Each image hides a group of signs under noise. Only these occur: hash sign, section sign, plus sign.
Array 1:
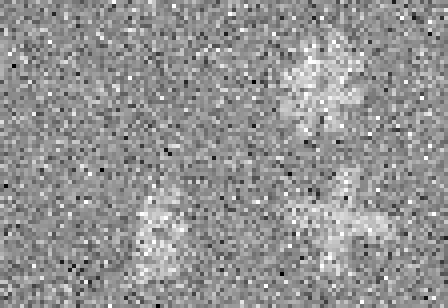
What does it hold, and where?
top right: hash sign; bottom left: section sign; bottom right: plus sign
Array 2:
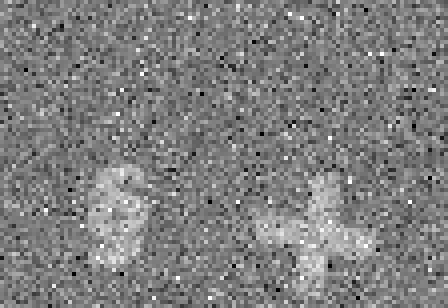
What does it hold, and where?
bottom left: section sign; bottom right: plus sign
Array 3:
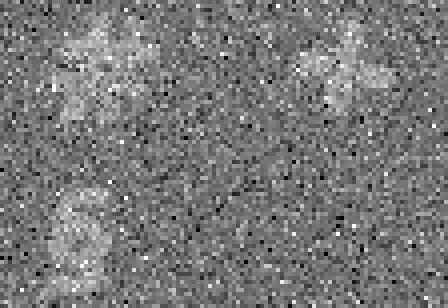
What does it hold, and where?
top left: hash sign; top right: plus sign; bottom left: section sign
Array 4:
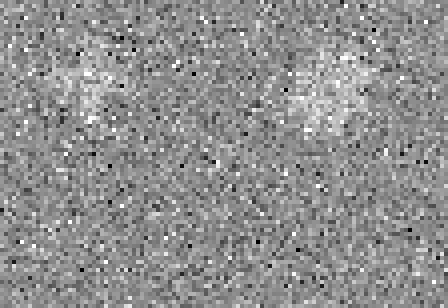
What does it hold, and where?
top left: plus sign; top right: hash sign
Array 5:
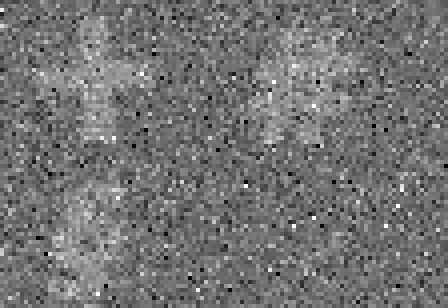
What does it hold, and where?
top left: plus sign; top right: hash sign; bottom left: section sign
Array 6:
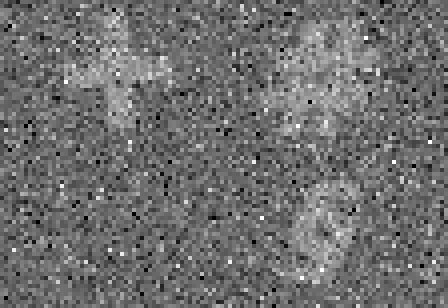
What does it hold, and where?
top left: plus sign; top right: hash sign; bottom right: section sign
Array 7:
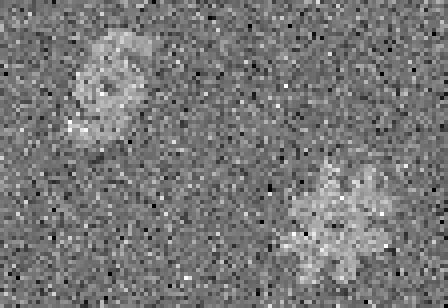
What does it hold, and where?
top left: section sign; bottom right: hash sign
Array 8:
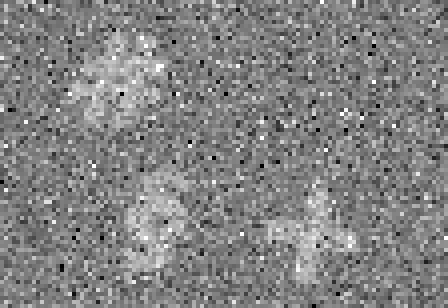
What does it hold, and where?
top left: hash sign; bottom left: section sign; bottom right: plus sign
